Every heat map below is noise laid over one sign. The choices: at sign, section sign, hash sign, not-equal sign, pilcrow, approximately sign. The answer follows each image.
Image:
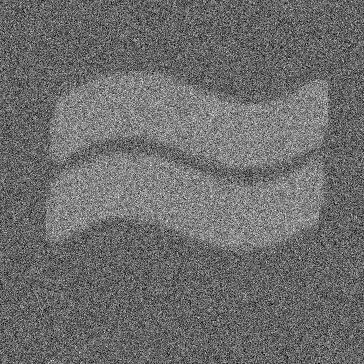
approximately sign
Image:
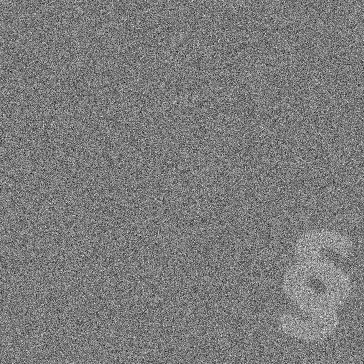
section sign
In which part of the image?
bottom right
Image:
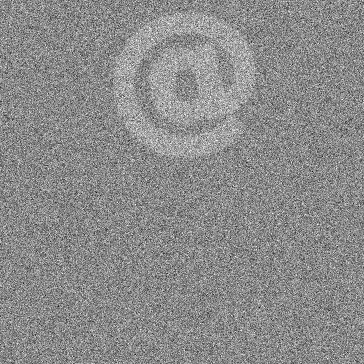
at sign
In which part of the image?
top middle
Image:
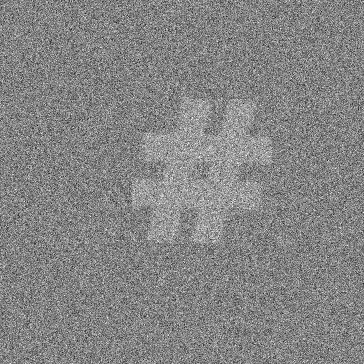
hash sign
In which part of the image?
centre
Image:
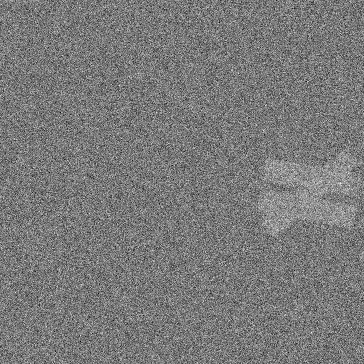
not-equal sign
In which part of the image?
middle right
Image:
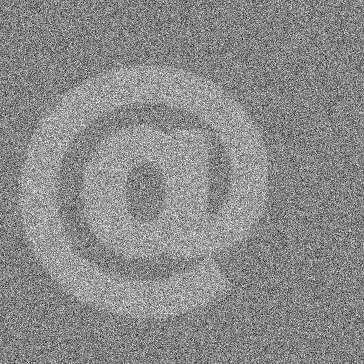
at sign
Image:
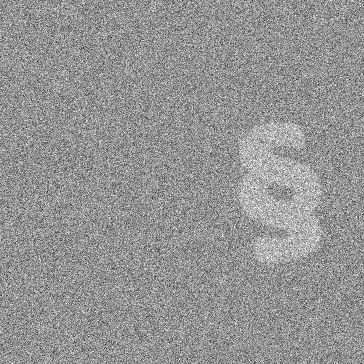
section sign
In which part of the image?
middle right
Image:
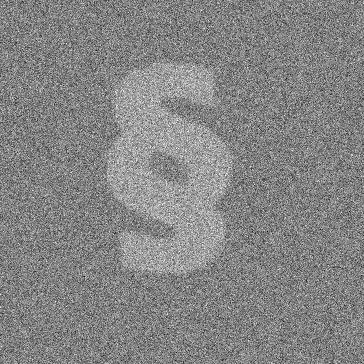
section sign
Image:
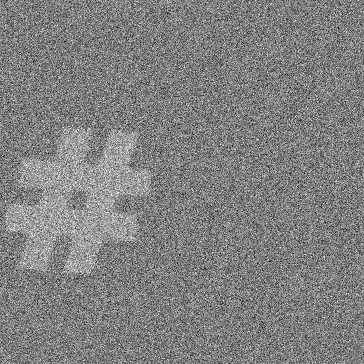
hash sign
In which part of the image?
middle left
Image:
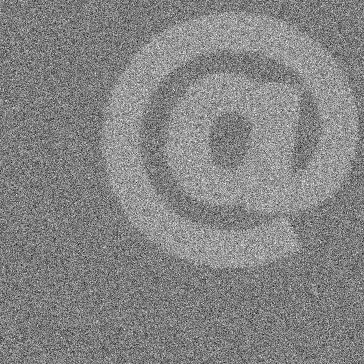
at sign
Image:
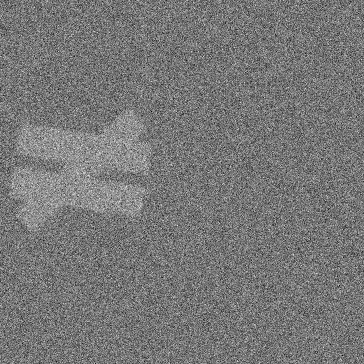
not-equal sign
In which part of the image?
middle left
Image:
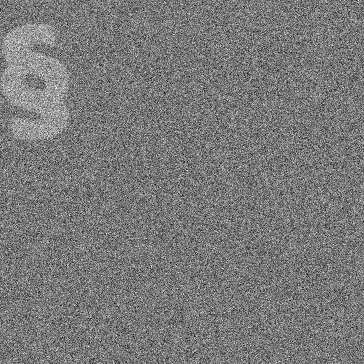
section sign
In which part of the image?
top left
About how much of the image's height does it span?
a third
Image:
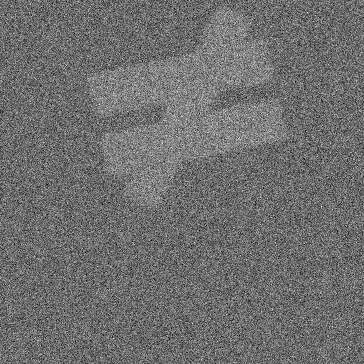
not-equal sign
